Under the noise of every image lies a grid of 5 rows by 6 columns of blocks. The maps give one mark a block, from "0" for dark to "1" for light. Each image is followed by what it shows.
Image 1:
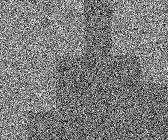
111011
111011
110001
110000
100000
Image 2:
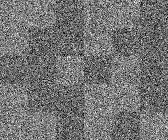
110110
100100
001010
100110
110101
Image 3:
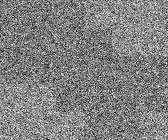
000111
000011
000000
110000
111001
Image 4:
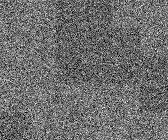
110011
110001
110000
111110
011111
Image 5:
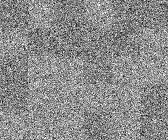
010100
100001
011011
011110
111010
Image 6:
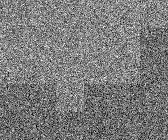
111111
111110
111110
001000
000000
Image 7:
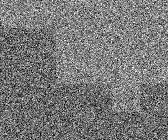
111111
001111
001111
000010
000000
